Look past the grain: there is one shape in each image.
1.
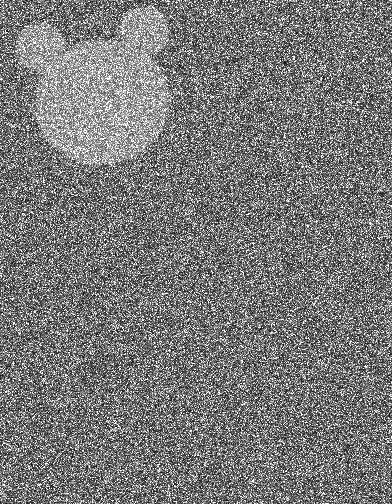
bear's head
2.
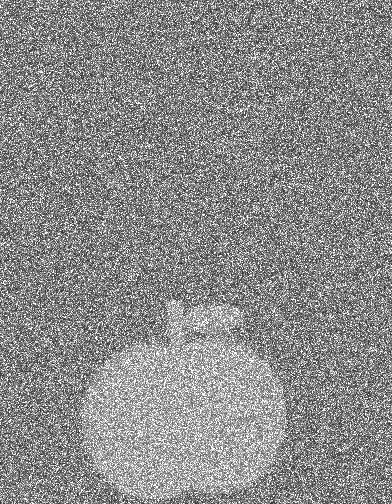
apple
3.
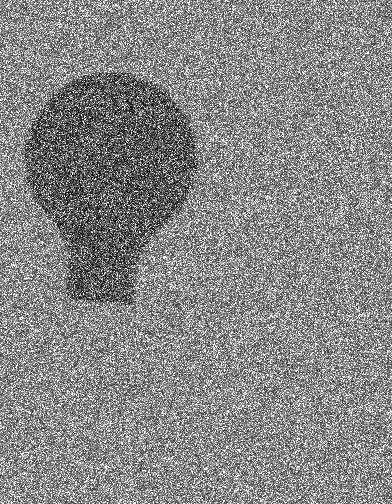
light bulb
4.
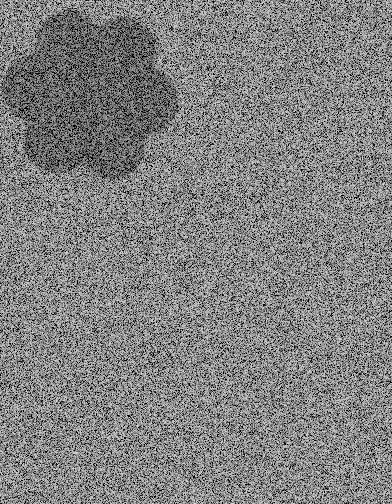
flower
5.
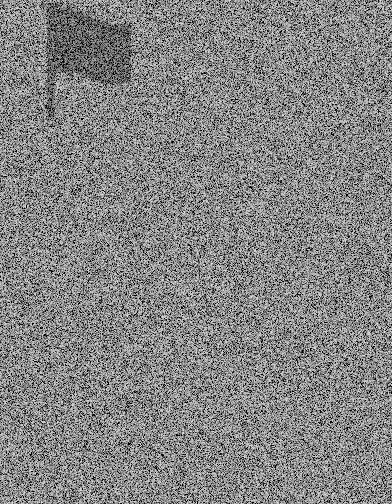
flag
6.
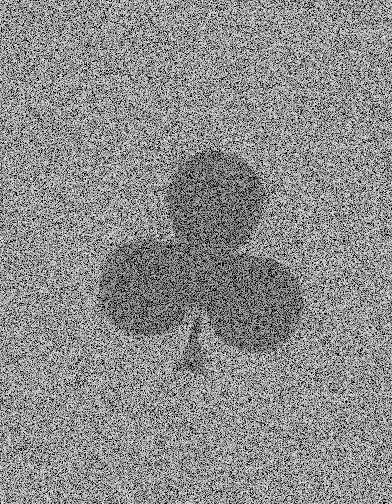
club
